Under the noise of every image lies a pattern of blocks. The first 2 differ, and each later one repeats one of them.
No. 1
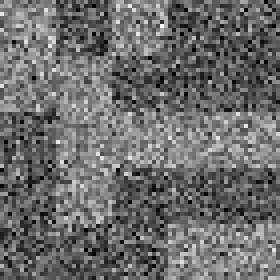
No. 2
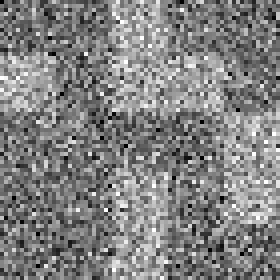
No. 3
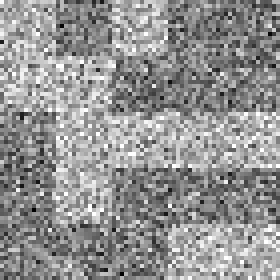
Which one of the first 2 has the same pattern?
1
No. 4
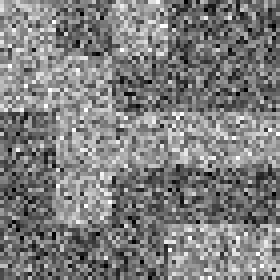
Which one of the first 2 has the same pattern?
1
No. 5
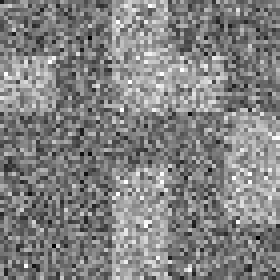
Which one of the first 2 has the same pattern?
2
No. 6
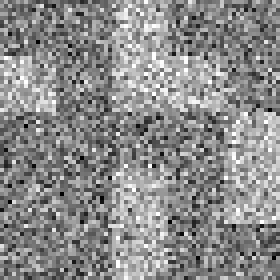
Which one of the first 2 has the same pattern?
2
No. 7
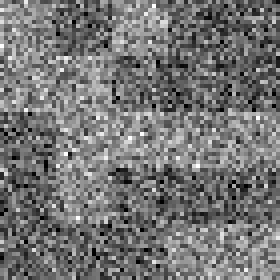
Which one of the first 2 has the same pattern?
1
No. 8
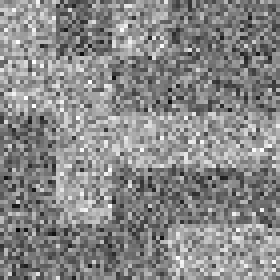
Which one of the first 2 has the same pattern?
1
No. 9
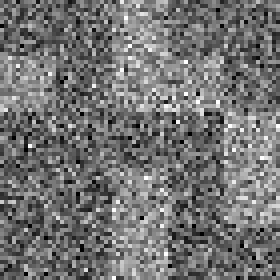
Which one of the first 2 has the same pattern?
2
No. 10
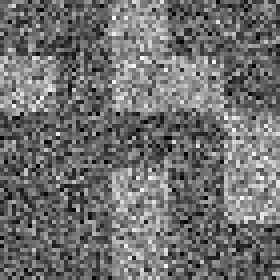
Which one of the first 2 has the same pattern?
2
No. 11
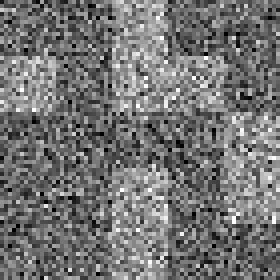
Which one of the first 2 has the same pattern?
2
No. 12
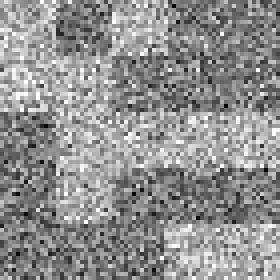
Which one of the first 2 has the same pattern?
1
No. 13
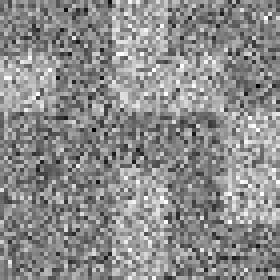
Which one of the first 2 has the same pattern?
2
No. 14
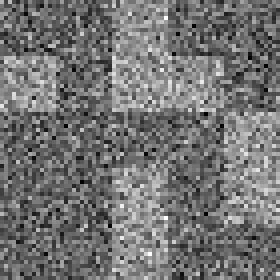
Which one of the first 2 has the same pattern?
2
